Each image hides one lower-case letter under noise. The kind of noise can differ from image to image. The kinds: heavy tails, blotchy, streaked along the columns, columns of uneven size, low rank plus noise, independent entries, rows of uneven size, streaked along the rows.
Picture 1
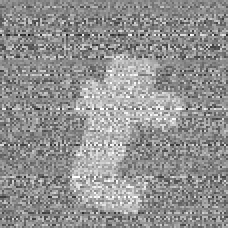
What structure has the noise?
rows of uneven size
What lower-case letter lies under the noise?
t
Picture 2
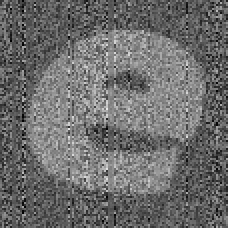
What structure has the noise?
columns of uneven size
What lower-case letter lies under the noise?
e
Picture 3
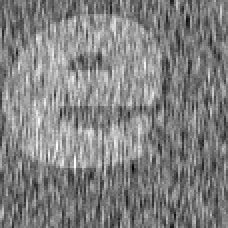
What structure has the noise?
streaked along the columns
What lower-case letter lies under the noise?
e
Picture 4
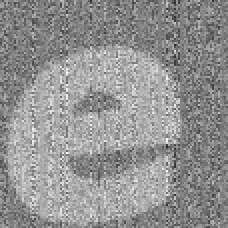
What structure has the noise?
columns of uneven size
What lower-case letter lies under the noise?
e
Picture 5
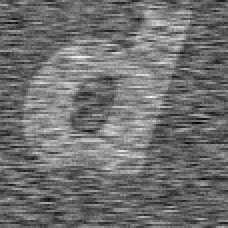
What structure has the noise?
streaked along the rows
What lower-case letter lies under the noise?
d
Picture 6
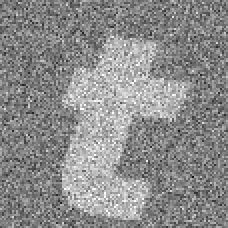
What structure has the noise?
independent entries
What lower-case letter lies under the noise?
t
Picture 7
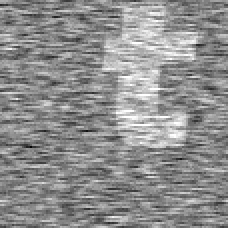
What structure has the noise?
streaked along the rows
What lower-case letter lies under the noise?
t
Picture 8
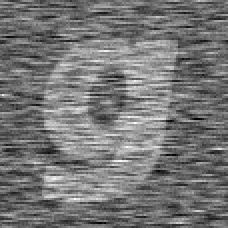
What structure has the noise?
streaked along the rows
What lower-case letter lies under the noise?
g
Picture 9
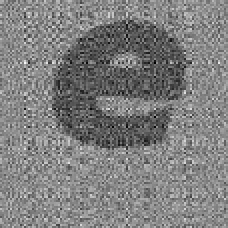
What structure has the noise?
low rank plus noise
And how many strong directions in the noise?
two
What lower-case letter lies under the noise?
e
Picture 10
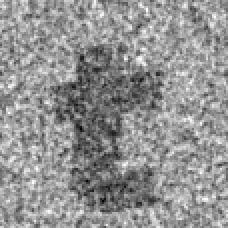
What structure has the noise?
blotchy
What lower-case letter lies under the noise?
t
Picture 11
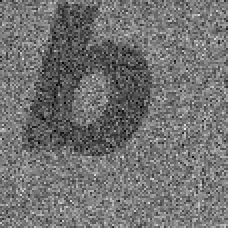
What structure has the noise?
independent entries
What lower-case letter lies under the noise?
b
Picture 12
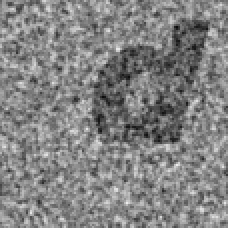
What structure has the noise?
blotchy
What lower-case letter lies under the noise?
d
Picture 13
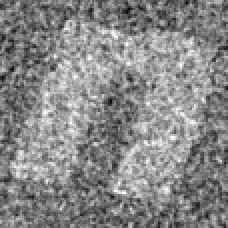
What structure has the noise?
blotchy
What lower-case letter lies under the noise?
n
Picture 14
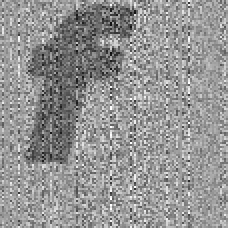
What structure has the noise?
columns of uneven size
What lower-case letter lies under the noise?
f
